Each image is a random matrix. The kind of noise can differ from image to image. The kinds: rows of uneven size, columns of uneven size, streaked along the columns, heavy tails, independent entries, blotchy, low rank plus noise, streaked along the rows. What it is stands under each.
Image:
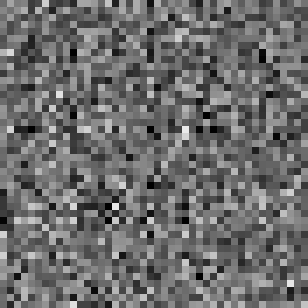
low rank plus noise
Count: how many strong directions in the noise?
one
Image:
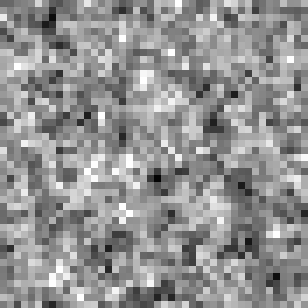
blotchy
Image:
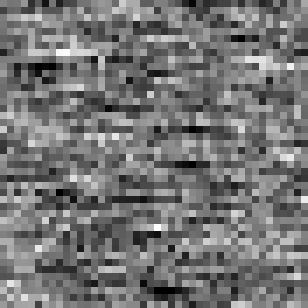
streaked along the rows
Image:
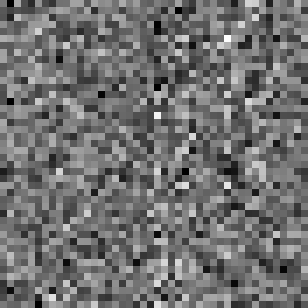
low rank plus noise
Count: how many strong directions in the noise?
three or four
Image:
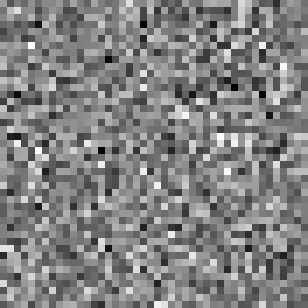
low rank plus noise
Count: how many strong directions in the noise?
five to eight
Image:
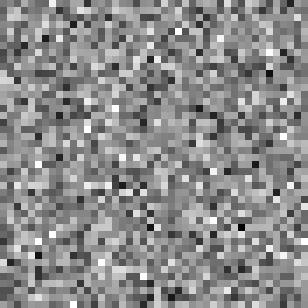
independent entries
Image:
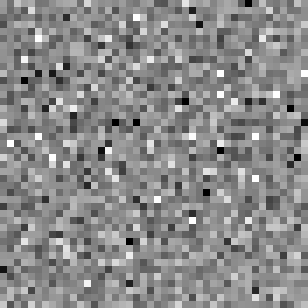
heavy tails
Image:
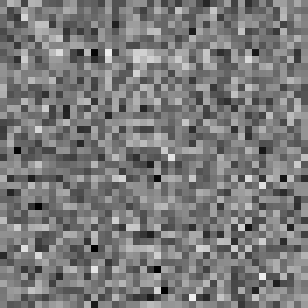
low rank plus noise
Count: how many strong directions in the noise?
two
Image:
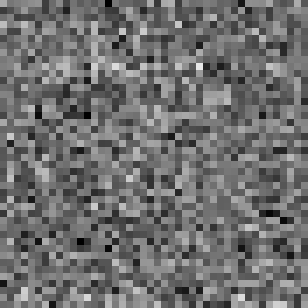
low rank plus noise
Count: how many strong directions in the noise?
five to eight
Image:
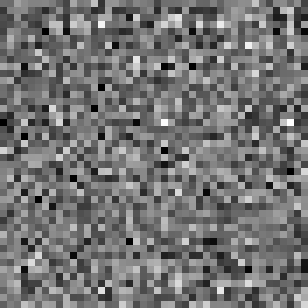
low rank plus noise
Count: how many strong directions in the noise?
five to eight
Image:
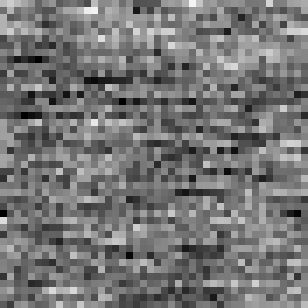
streaked along the rows
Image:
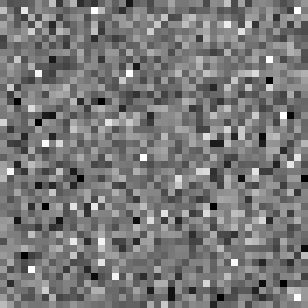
heavy tails
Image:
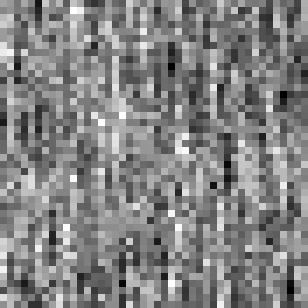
streaked along the columns
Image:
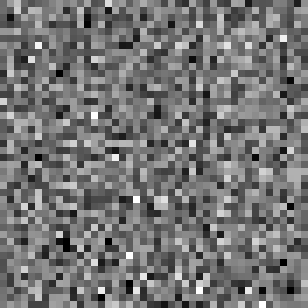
low rank plus noise
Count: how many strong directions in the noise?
two
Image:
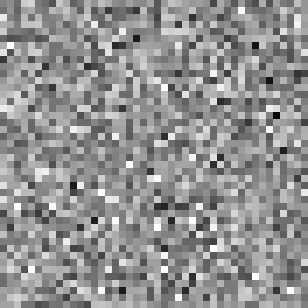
independent entries
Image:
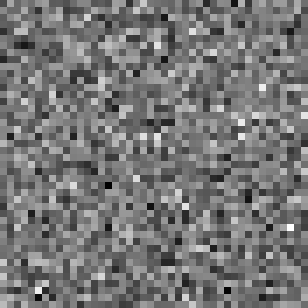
independent entries
